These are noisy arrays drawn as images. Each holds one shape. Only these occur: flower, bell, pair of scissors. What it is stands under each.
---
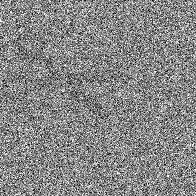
pair of scissors
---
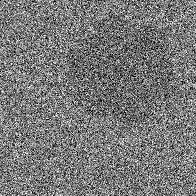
flower
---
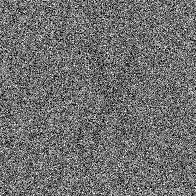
pair of scissors
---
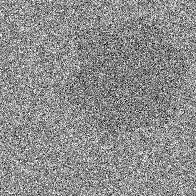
flower
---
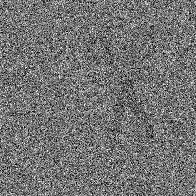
pair of scissors
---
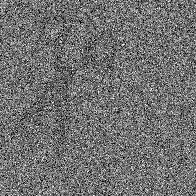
pair of scissors
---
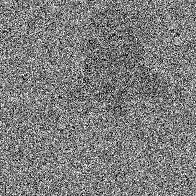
bell
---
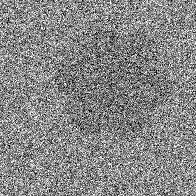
flower
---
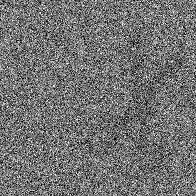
pair of scissors
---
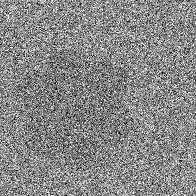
flower
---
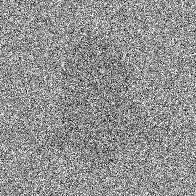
bell
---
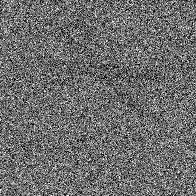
pair of scissors
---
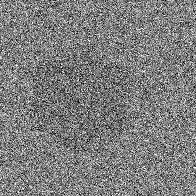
flower
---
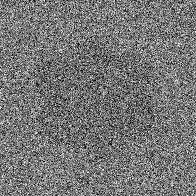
flower
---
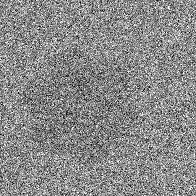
flower
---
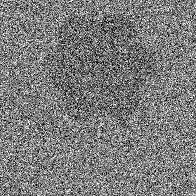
flower
